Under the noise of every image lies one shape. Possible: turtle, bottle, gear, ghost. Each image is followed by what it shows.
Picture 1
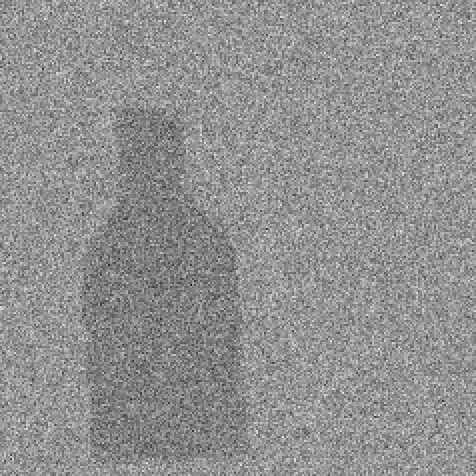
dark bottle
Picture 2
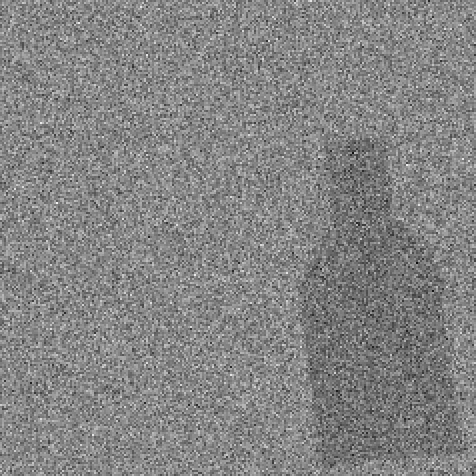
dark bottle
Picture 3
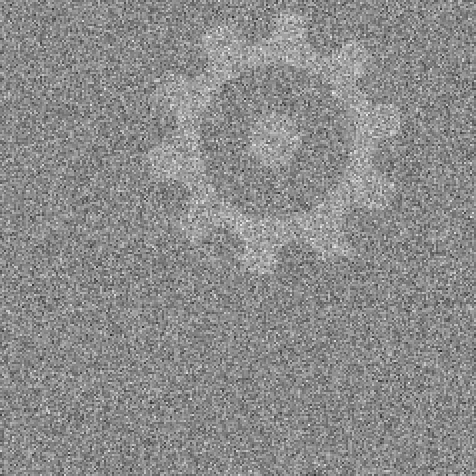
light gear
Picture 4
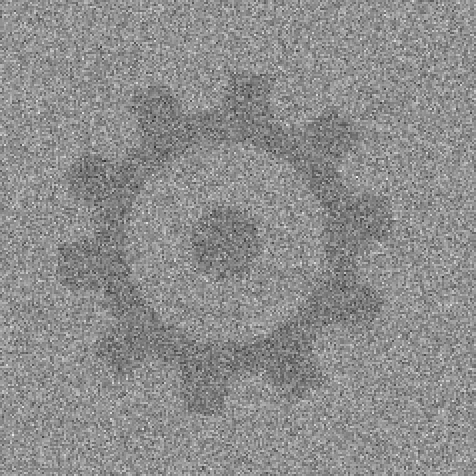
dark gear
